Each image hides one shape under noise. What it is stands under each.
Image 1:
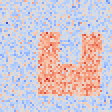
square with a notch
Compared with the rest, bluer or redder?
redder
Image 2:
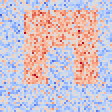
square with a notch
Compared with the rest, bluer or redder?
redder
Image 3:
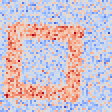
square frame
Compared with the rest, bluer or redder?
redder
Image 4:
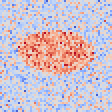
ellipse
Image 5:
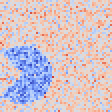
disc with a wedge cut out
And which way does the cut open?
left
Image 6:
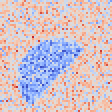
half disc
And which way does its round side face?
up and left
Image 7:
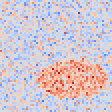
ellipse
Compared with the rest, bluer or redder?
redder
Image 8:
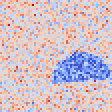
half disc
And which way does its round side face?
up
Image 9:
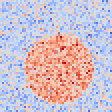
disc
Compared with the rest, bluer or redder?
redder
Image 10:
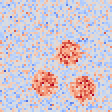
three dots
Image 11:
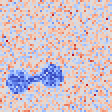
dumbbell
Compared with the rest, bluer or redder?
bluer
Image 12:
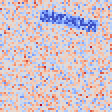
bar
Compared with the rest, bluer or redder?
bluer
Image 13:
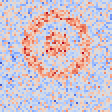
bullseye
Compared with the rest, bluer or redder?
redder
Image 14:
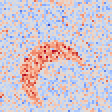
crescent
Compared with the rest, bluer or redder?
redder
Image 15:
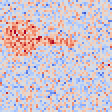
lollipop
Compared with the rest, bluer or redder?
redder
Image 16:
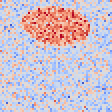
ellipse
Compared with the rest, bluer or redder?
redder
